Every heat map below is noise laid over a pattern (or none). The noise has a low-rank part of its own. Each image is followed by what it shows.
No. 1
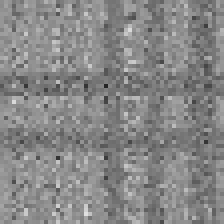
bands of rows crossing bands of columns
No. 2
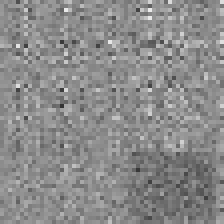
one block
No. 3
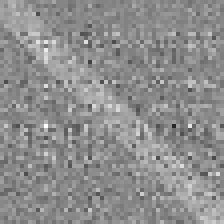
a diagonal band
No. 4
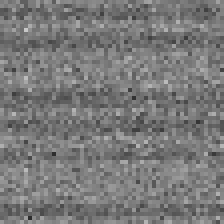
bands of rows
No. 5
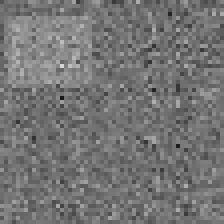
one block
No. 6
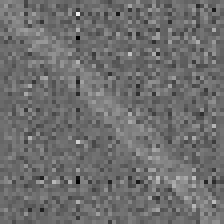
a diagonal band
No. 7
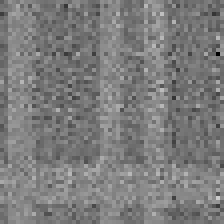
bands of rows crossing bands of columns
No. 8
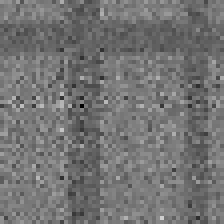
bands of rows crossing bands of columns
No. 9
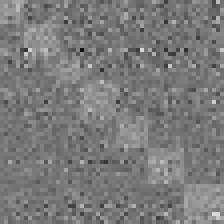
blocks along the diagonal
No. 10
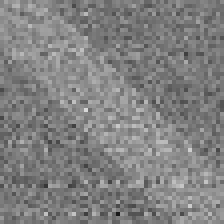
a diagonal band
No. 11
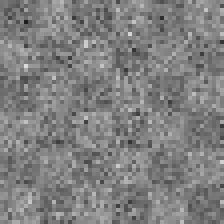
a checkerboard
